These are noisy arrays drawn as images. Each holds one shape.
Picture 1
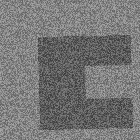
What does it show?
dark square with a notch
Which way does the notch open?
right
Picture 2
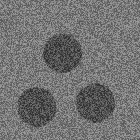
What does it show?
dark three dots
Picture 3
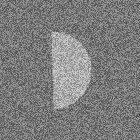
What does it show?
light half disc
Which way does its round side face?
right
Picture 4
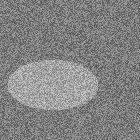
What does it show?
light ellipse
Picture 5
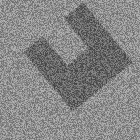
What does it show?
dark square with a notch
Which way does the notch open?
up and left
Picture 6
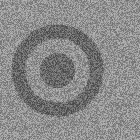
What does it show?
dark bullseye
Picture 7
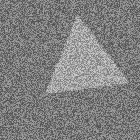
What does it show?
light triangle
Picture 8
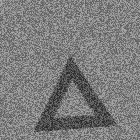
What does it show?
dark triangle frame
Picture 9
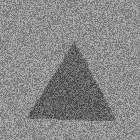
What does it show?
dark triangle
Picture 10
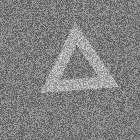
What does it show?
light triangle frame
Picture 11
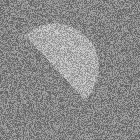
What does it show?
light half disc
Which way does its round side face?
up and right
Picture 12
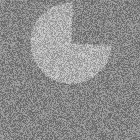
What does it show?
light disc with a wedge cut out
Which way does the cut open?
up and right
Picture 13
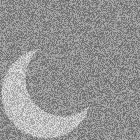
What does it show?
light crescent
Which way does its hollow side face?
up and right
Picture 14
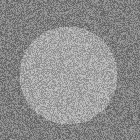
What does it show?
light disc
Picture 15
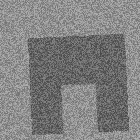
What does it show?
dark square with a notch
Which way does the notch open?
down
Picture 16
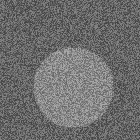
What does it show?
light disc
